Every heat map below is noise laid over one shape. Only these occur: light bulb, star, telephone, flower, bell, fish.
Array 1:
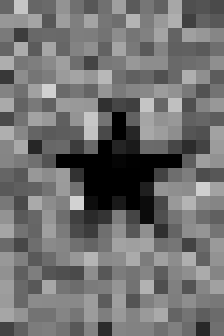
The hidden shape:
star
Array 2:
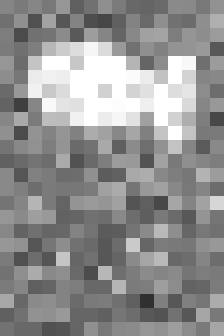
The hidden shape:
fish
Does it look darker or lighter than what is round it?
lighter
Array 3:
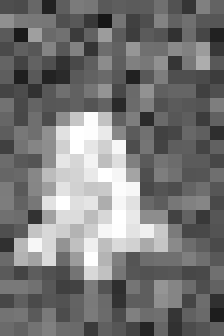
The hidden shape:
bell
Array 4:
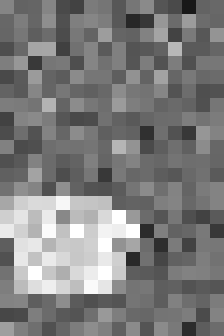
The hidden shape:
telephone
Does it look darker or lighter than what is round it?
lighter
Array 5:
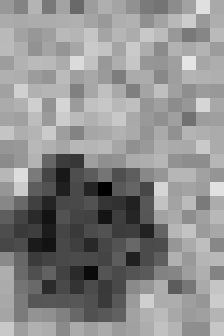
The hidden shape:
flower
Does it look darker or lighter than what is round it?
darker
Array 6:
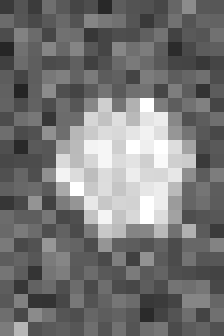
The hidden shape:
flower
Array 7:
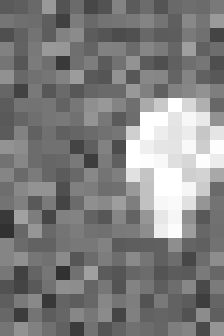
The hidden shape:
light bulb
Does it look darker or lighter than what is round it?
lighter
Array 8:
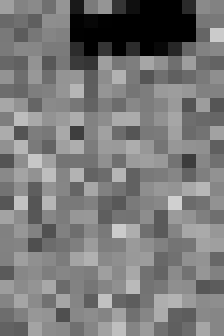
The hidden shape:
fish
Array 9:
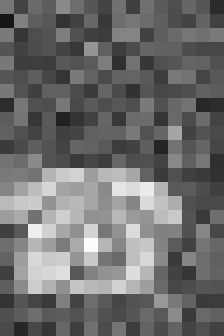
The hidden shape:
telephone
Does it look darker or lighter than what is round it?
lighter
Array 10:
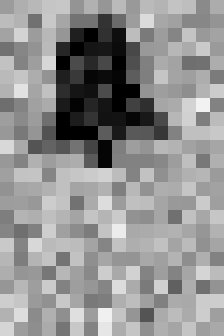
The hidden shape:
bell
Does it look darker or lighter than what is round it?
darker
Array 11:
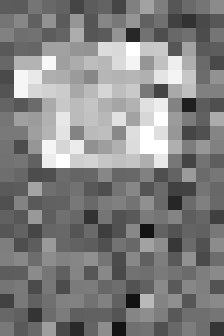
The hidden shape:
telephone
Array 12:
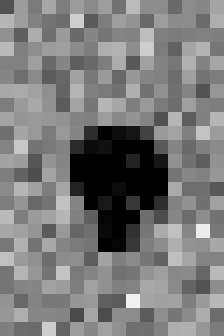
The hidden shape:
light bulb
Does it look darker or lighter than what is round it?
darker
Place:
centre
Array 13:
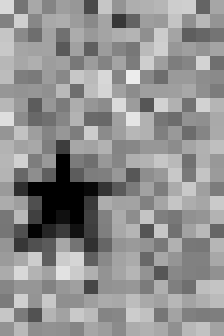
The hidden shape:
star
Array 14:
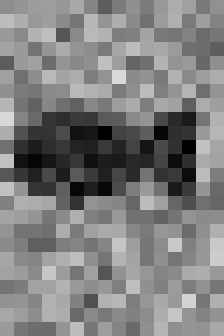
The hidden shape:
fish
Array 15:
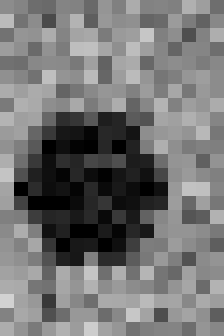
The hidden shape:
flower
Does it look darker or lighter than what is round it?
darker
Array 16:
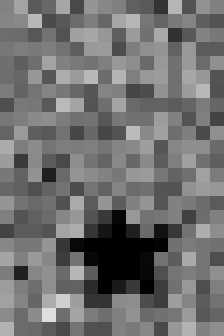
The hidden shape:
star
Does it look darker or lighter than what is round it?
darker
